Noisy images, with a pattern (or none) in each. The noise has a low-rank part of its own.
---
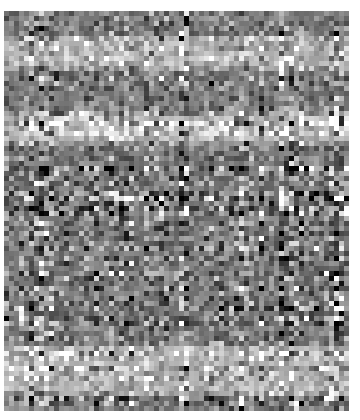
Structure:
bands of rows
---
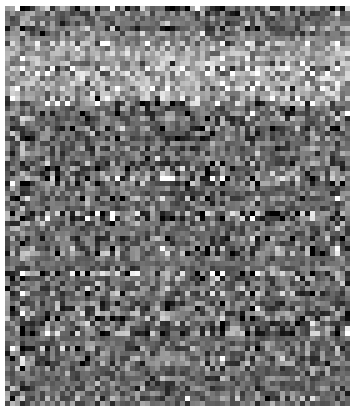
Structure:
one band of rows
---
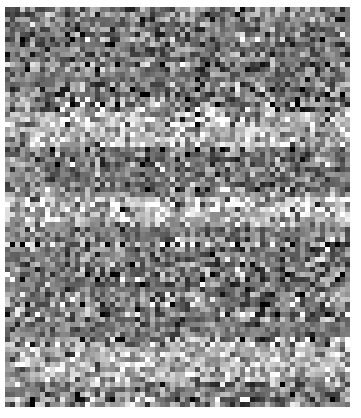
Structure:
bands of rows
